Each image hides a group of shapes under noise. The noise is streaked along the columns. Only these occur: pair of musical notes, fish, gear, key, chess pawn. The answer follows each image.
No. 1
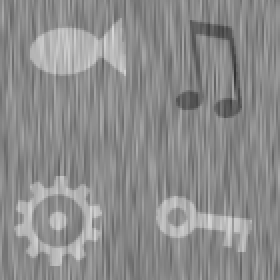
top left: light fish; top right: dark pair of musical notes; bottom left: light gear; bottom right: light key
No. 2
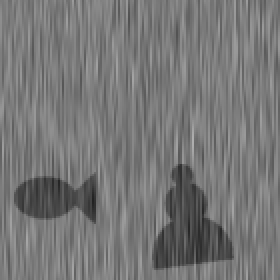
bottom left: dark fish; bottom right: dark chess pawn
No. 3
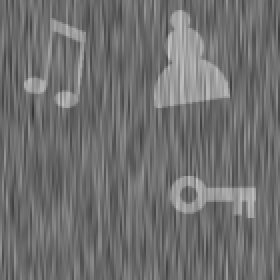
top left: light pair of musical notes; top right: light chess pawn; bottom right: light key
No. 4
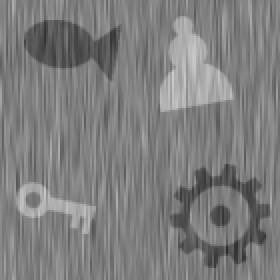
top left: dark fish; top right: light chess pawn; bottom left: light key; bottom right: dark gear
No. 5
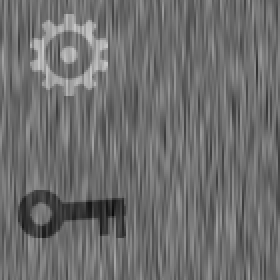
top left: light gear; bottom left: dark key
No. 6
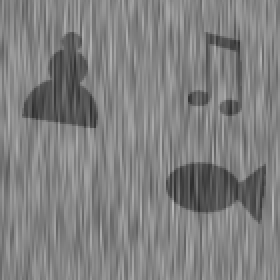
top left: dark chess pawn; top right: dark pair of musical notes; bottom right: dark fish
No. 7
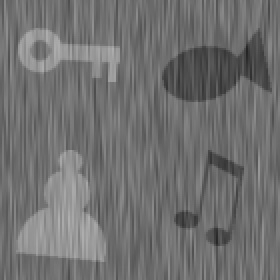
top left: light key; top right: dark fish; bottom left: light chess pawn; bottom right: dark pair of musical notes
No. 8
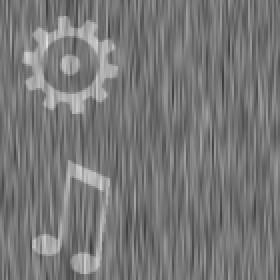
top left: light gear; bottom left: light pair of musical notes
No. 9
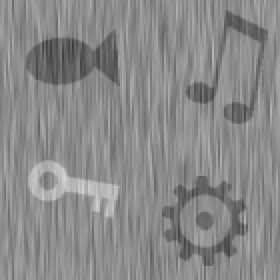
top left: dark fish; top right: dark pair of musical notes; bottom left: light key; bottom right: dark gear
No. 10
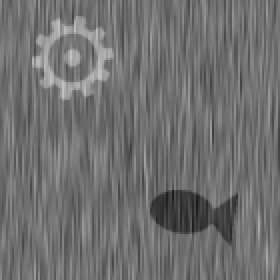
top left: light gear; bottom right: dark fish
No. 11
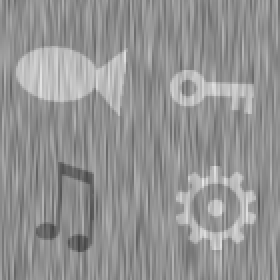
top left: light fish; top right: light key; bottom left: dark pair of musical notes; bottom right: light gear
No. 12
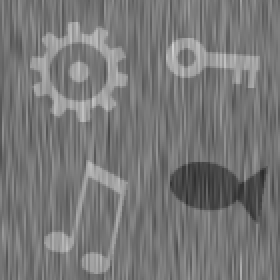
top left: light gear; top right: light key; bottom left: light pair of musical notes; bottom right: dark fish
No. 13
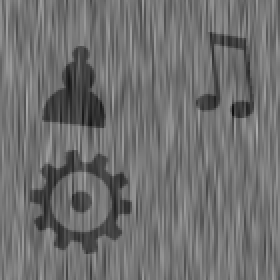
top left: dark chess pawn; top right: dark pair of musical notes; bottom left: dark gear
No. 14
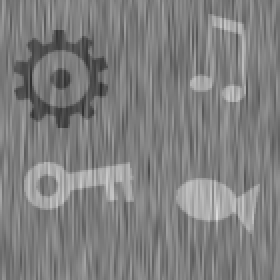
top left: dark gear; top right: light pair of musical notes; bottom left: light key; bottom right: light fish
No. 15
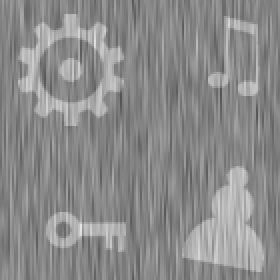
top left: light gear; top right: light pair of musical notes; bottom left: light key; bottom right: light chess pawn
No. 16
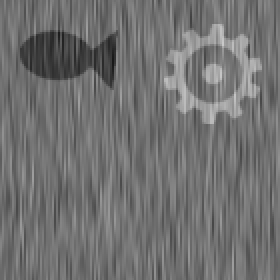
top left: dark fish; top right: light gear
